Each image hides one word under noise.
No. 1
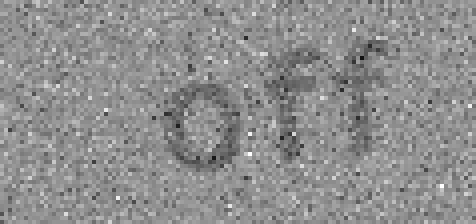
off
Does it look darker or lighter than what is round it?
darker
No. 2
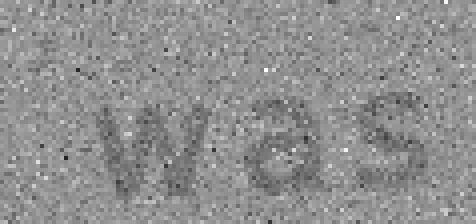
was
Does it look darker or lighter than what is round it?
darker
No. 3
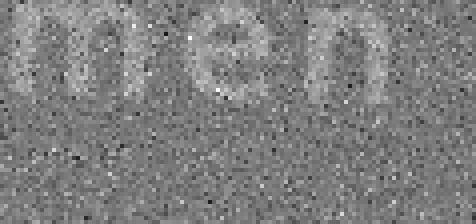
men
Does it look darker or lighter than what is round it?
lighter
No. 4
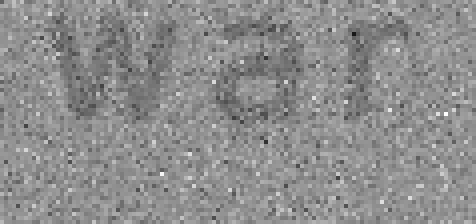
war
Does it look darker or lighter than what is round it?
darker
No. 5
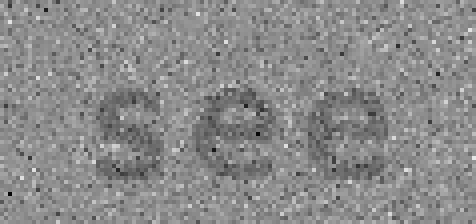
see
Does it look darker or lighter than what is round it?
darker
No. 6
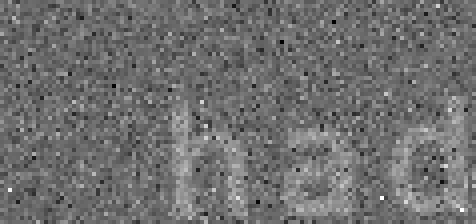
had
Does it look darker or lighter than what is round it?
lighter
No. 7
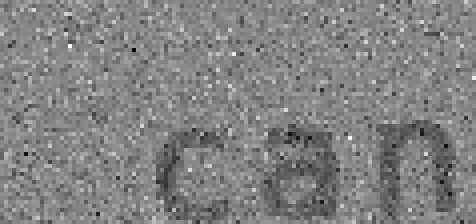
can
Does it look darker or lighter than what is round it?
darker
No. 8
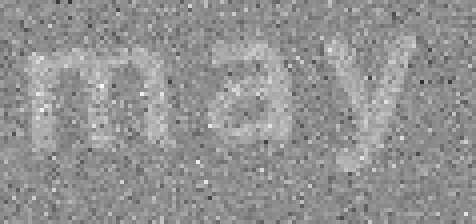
may
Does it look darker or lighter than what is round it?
lighter
